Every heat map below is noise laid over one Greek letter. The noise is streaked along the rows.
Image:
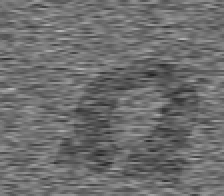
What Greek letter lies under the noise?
omega
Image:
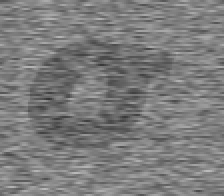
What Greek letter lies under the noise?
sigma
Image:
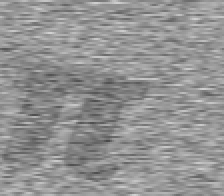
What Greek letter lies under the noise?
pi
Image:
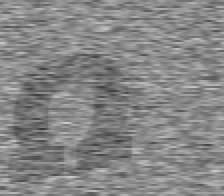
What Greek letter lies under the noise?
omega
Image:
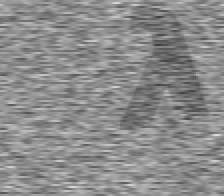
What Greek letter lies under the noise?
lambda
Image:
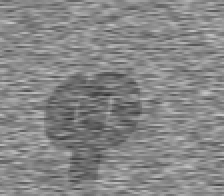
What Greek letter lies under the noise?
phi
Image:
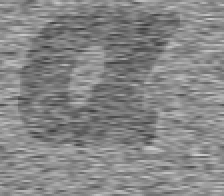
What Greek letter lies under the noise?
alpha
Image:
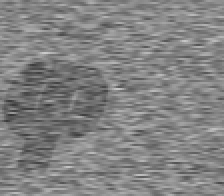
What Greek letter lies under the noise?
phi
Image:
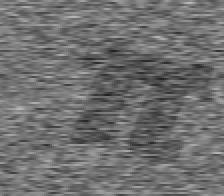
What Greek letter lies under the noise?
pi
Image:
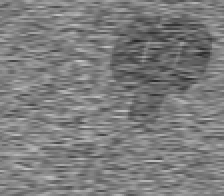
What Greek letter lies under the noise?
phi
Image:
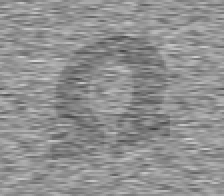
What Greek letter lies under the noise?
omega
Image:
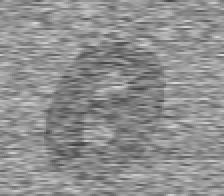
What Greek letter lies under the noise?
theta
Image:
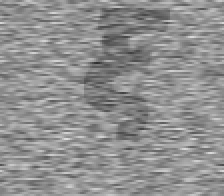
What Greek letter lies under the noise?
xi
